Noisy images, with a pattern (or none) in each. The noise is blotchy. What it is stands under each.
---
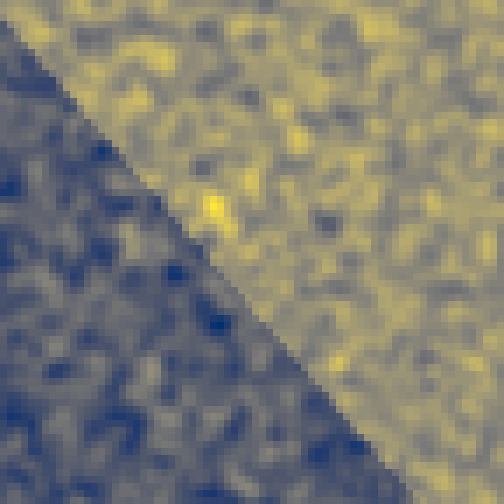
a sharp edge
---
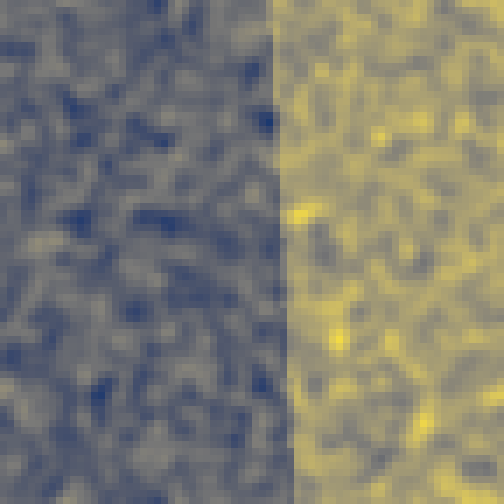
a sharp edge
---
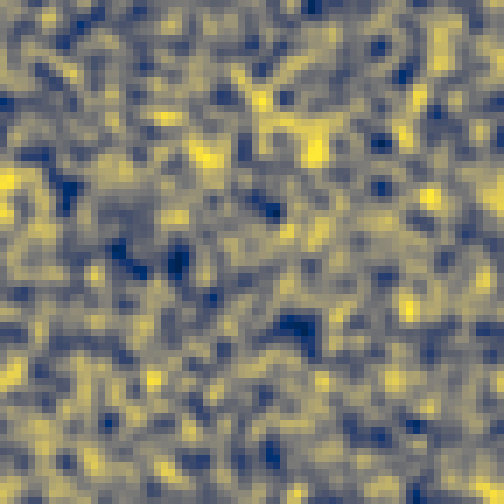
only noise
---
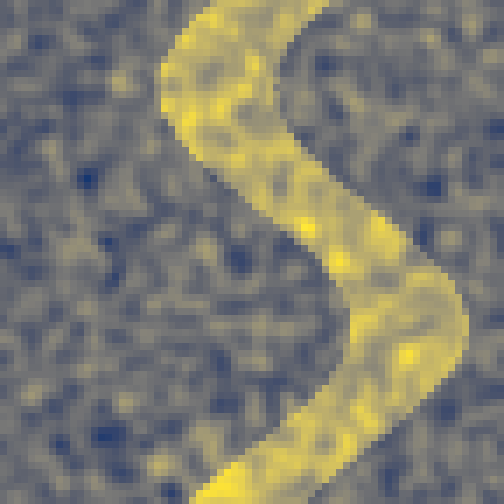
a wavy band
